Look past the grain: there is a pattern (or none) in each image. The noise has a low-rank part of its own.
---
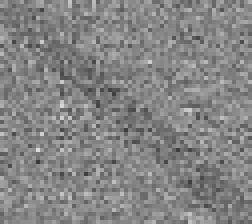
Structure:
a diagonal band
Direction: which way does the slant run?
top left to bottom right
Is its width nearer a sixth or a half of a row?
a sixth
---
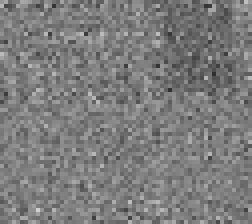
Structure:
one block
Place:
top right
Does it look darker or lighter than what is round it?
darker
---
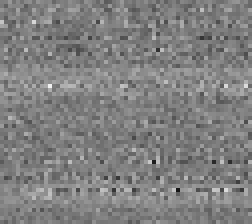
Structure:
bands of rows
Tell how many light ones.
2
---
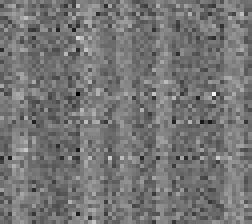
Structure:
bands of columns
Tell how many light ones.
5
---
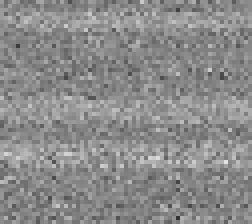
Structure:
bands of rows
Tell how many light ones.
3
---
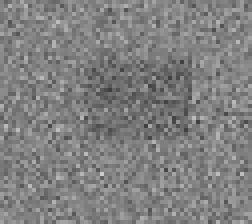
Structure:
one block
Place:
centre
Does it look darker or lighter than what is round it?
darker
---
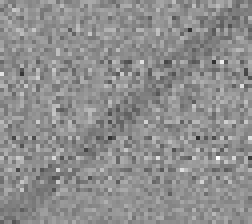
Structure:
a diagonal band
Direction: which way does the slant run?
bottom left to top right
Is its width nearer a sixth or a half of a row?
a sixth
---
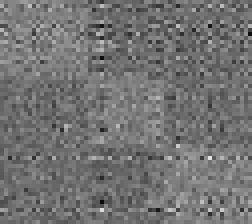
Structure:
blocks along the diagonal
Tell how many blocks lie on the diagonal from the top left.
3
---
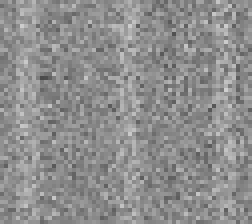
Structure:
bands of columns
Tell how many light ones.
3
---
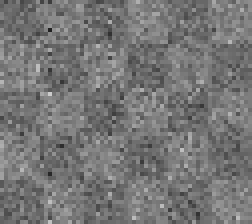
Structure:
a checkerboard
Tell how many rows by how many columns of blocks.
5 by 6
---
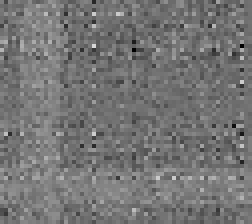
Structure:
bands of rows crossing bands of columns
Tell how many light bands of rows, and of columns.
1 and 1
